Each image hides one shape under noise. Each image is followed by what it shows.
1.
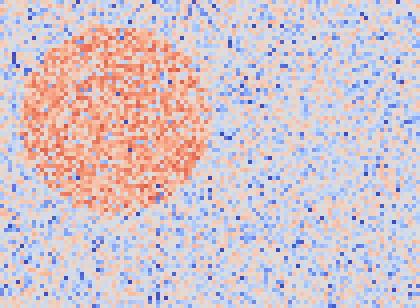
disc
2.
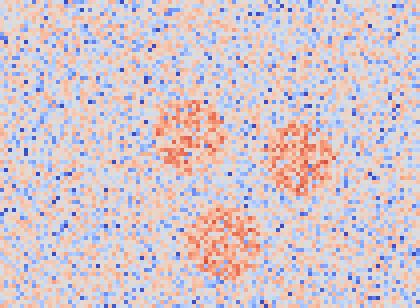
three dots
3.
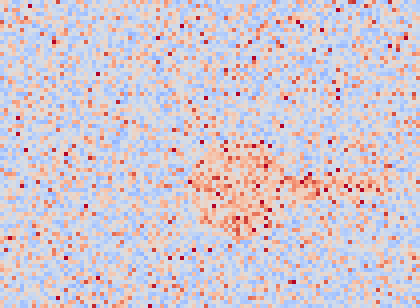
lollipop
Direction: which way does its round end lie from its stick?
left
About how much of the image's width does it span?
half
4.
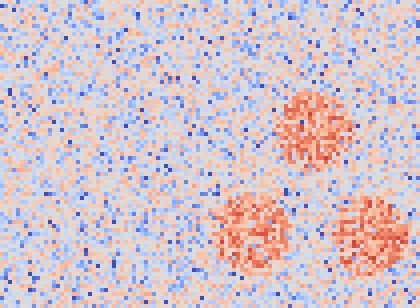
three dots
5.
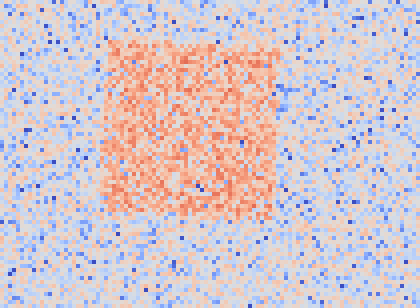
square
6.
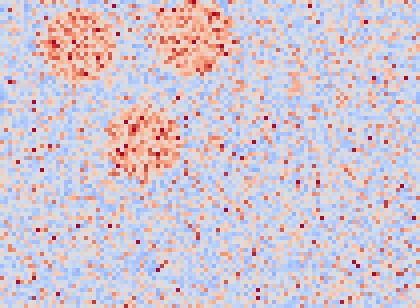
three dots
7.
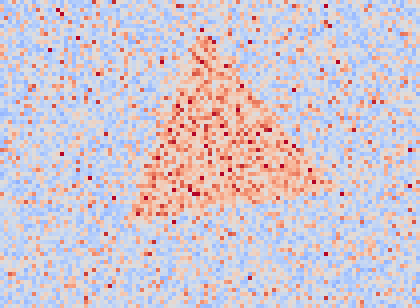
triangle
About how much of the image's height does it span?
two thirds
